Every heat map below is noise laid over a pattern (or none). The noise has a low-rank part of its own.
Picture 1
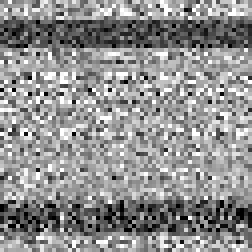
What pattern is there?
bands of rows
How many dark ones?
2
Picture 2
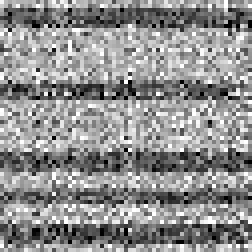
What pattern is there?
bands of rows
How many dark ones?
5
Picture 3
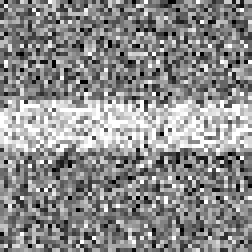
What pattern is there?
one band of rows
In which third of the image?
middle
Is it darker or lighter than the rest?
lighter
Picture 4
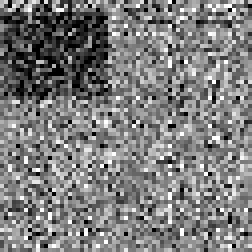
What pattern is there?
one block
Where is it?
top left
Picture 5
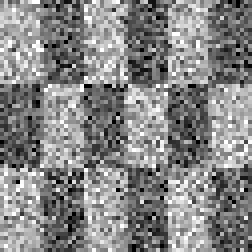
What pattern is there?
a checkerboard
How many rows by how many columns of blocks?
3 by 6
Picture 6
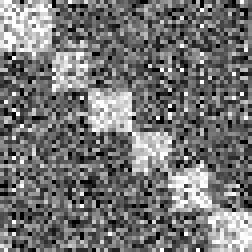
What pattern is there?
blocks along the diagonal
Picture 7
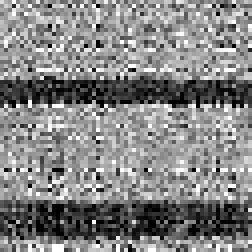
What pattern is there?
bands of rows
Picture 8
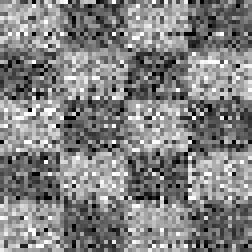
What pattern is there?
a checkerboard
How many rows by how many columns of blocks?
5 by 4
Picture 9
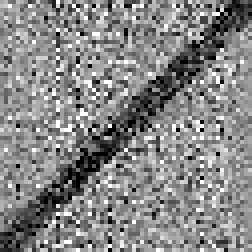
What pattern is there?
a diagonal band
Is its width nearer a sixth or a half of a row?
a sixth
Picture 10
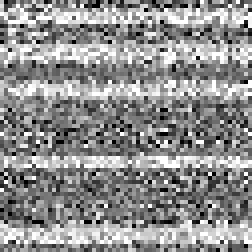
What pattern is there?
bands of rows
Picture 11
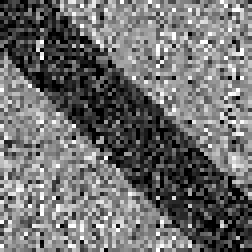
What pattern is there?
a diagonal band
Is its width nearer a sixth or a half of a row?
a half
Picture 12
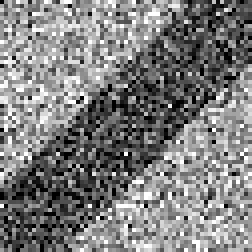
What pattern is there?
a diagonal band
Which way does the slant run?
bottom left to top right
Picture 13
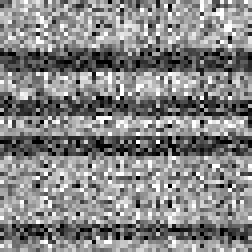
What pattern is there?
bands of rows
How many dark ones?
4
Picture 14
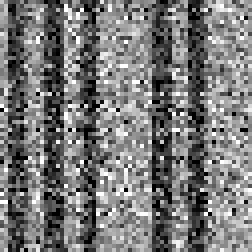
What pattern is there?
bands of columns
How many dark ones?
5
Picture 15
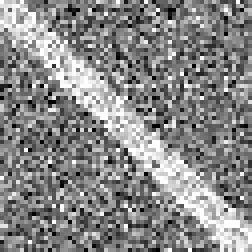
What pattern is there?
a diagonal band
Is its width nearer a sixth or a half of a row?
a sixth
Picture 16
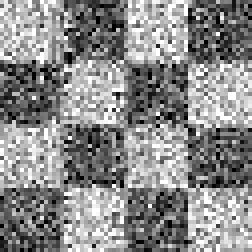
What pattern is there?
a checkerboard
